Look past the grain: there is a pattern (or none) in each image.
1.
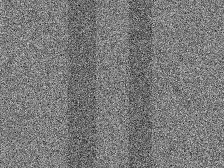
bands of columns
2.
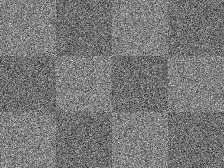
a checkerboard
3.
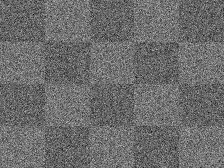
a checkerboard
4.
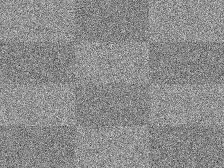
a checkerboard
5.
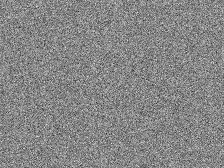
only noise
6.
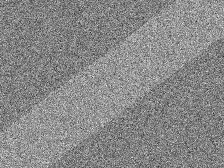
a diagonal band
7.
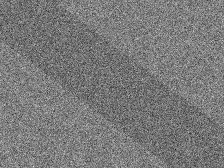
a diagonal band
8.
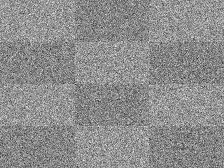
a checkerboard
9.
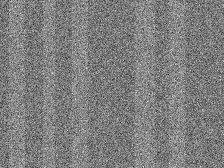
bands of columns
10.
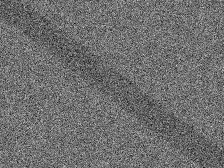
a diagonal band
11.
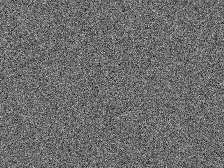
only noise
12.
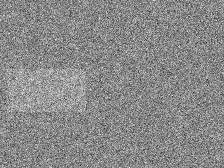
one block
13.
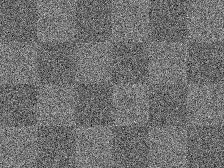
a checkerboard
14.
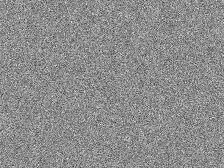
only noise
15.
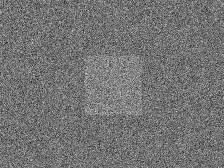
one block
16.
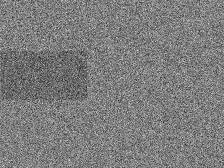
one block
